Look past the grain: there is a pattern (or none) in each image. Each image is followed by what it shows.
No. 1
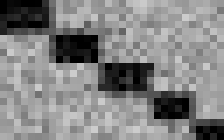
blocks along the diagonal
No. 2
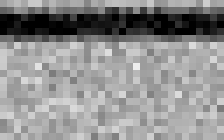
one band of rows
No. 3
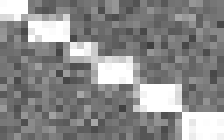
blocks along the diagonal
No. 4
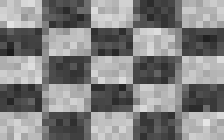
a checkerboard
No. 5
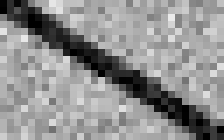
a diagonal band
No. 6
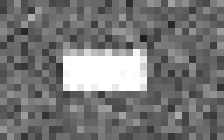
one block
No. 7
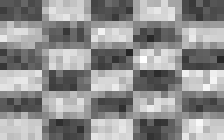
a checkerboard
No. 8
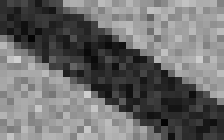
a diagonal band
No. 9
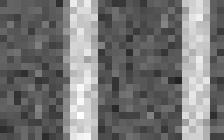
bands of columns
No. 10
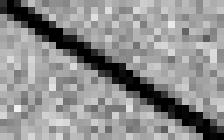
a diagonal band
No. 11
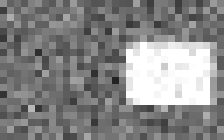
one block
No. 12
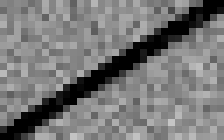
a diagonal band
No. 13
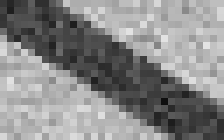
a diagonal band
